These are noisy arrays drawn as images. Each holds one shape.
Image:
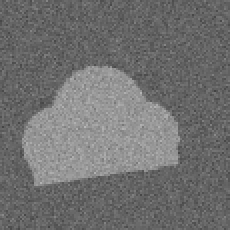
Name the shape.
cloud
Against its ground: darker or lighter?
lighter
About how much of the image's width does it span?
two thirds
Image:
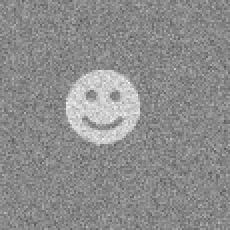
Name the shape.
smiling face
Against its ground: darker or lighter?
lighter
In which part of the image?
centre
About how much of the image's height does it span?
a third
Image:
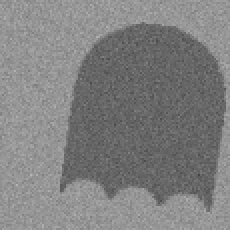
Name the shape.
ghost
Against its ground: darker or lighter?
darker
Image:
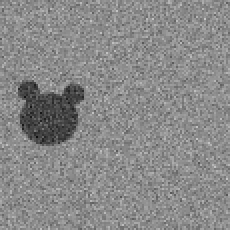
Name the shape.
bear's head
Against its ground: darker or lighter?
darker
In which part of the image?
middle left
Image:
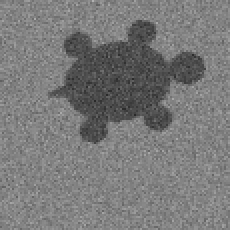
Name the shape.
turtle
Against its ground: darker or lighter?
darker
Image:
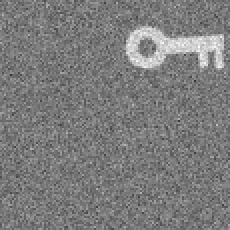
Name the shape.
key
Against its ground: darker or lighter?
lighter
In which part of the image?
top right
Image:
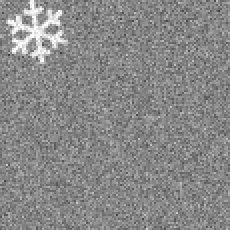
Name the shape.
snowflake
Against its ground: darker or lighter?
lighter
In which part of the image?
top left
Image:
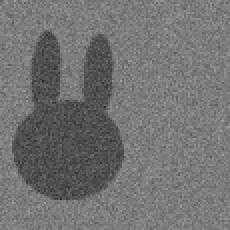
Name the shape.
rabbit's head
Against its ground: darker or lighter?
darker
